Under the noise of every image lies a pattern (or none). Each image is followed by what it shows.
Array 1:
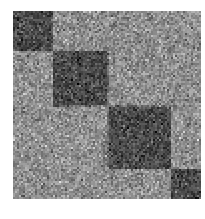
blocks along the diagonal
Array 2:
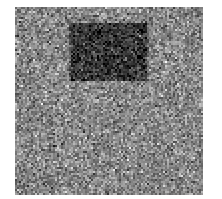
one block
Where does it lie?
top middle
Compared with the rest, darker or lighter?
darker
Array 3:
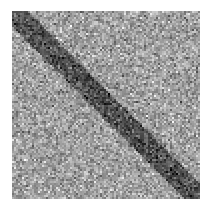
a diagonal band
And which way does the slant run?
top left to bottom right
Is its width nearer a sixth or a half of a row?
a sixth
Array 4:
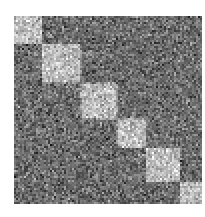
blocks along the diagonal
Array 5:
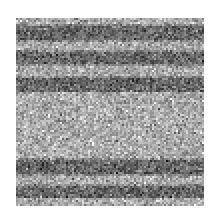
bands of rows
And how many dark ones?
5
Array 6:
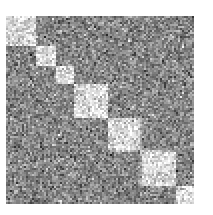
blocks along the diagonal
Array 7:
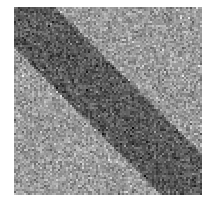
a diagonal band
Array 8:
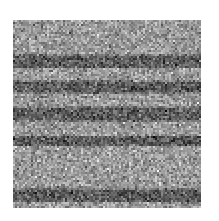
bands of rows
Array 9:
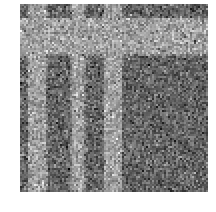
bands of rows crossing bands of columns
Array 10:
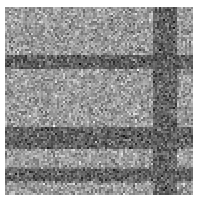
bands of rows crossing bands of columns
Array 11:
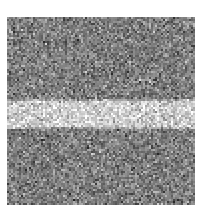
one band of rows
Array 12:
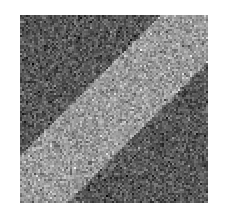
a diagonal band
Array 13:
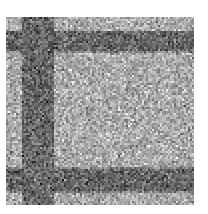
bands of rows crossing bands of columns
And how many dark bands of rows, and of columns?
2 and 1
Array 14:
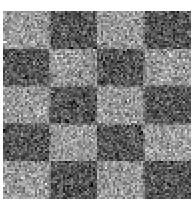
a checkerboard
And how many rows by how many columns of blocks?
5 by 4
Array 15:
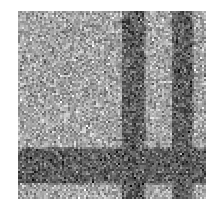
bands of rows crossing bands of columns
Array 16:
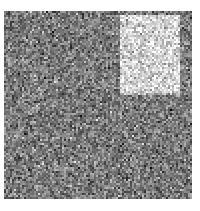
one block
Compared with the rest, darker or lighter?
lighter
